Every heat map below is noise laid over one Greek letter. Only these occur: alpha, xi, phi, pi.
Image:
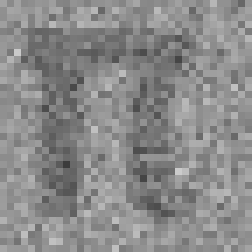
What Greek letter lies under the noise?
pi
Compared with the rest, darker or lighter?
darker
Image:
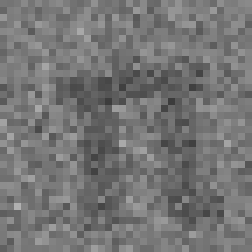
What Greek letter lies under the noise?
pi
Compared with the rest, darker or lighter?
darker
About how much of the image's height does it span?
two thirds
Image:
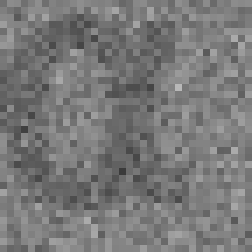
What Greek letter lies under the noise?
alpha
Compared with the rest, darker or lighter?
darker
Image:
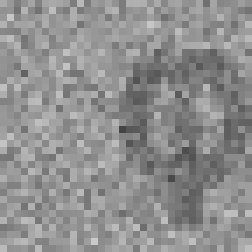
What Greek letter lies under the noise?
phi
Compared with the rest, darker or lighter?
darker
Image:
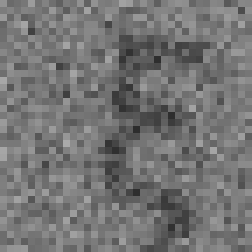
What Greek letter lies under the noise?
xi
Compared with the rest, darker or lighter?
darker
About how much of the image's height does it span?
nearly all
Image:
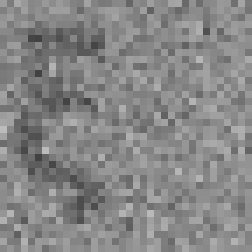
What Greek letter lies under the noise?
xi
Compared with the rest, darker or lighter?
darker
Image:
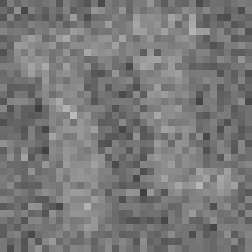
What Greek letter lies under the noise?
pi
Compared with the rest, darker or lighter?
lighter
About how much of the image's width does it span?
nearly all
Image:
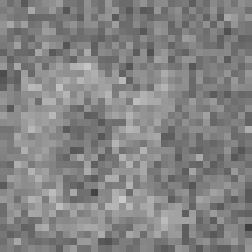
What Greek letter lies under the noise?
alpha
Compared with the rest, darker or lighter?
lighter
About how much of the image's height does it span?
two thirds
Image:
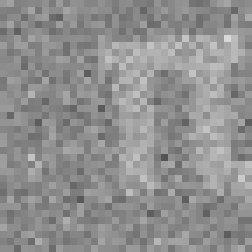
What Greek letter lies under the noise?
pi
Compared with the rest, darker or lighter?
lighter
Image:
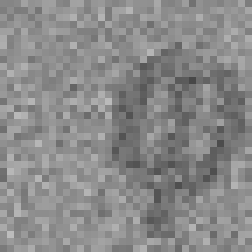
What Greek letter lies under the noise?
phi
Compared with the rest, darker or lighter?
darker
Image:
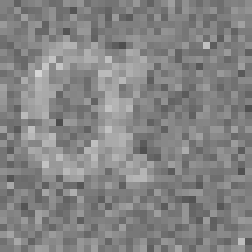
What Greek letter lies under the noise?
alpha
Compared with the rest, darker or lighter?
lighter
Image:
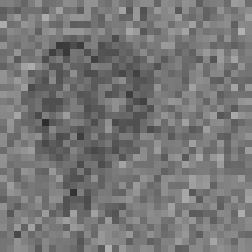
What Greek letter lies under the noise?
phi
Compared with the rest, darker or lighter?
darker
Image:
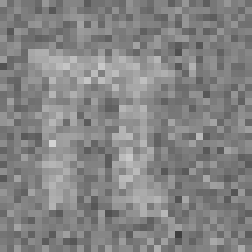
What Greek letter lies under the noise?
pi
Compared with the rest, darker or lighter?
lighter
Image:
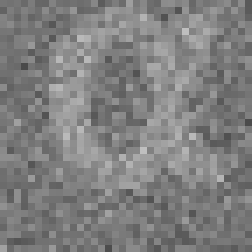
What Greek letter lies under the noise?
alpha
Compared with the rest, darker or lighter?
lighter
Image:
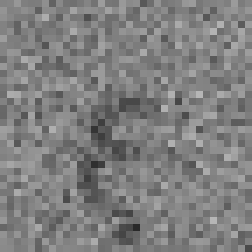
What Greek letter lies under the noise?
xi
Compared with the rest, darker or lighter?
darker
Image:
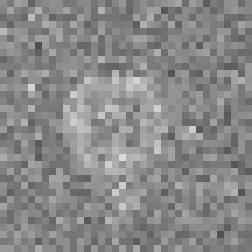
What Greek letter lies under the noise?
phi
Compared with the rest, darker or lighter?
lighter
